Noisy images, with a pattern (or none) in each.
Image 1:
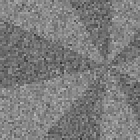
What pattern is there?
spokes from one point
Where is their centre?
middle right
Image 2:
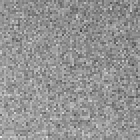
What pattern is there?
a smooth slope
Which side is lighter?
bottom left
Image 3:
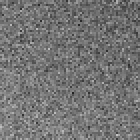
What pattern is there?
a smooth slope
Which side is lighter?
bottom left
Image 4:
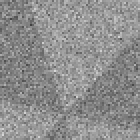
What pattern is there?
spokes from one point
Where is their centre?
bottom middle
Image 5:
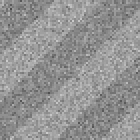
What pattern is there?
diagonal stripes
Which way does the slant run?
bottom left to top right
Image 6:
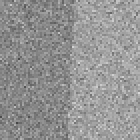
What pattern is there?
a sharp edge
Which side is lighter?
right
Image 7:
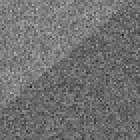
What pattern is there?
a sharp edge
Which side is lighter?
top left
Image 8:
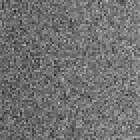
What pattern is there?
a smooth slope
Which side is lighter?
right
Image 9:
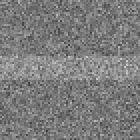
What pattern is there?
one horizontal stripe
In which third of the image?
middle
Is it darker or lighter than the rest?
lighter
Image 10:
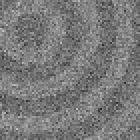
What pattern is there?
rings round one point
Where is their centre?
top left
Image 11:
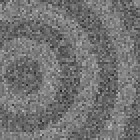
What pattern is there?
rings round one point
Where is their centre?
middle left
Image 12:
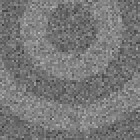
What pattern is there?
rings round one point
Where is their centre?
top middle
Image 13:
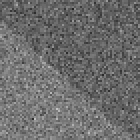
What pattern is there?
a sharp edge
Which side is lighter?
bottom left
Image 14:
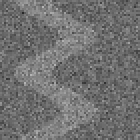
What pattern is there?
a wavy band
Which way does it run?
top to bottom
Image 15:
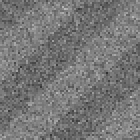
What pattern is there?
diagonal stripes
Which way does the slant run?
bottom left to top right
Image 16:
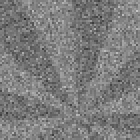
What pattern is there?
spokes from one point
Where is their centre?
bottom middle
